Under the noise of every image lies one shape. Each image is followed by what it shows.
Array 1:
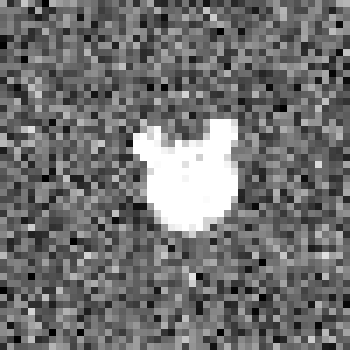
bear's head
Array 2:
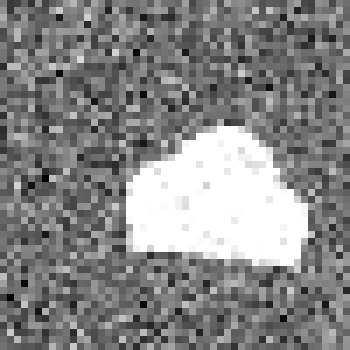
cloud
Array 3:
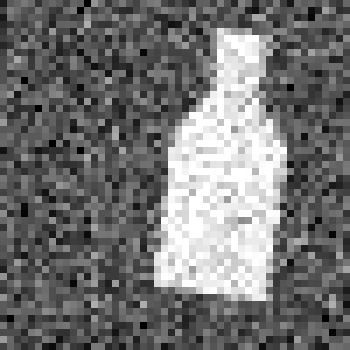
bottle
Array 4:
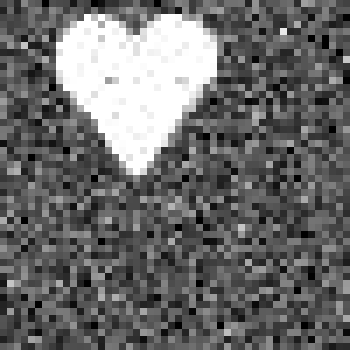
heart
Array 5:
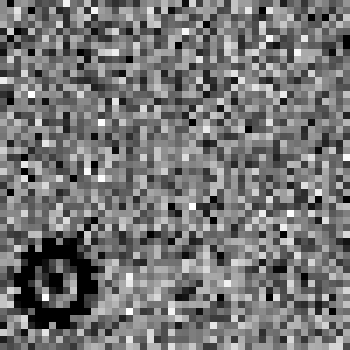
gear
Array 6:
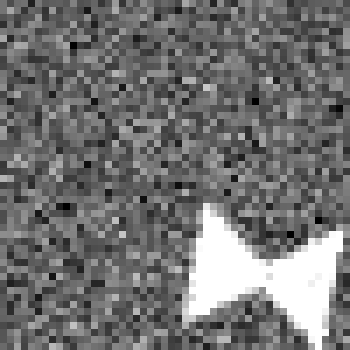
bow tie
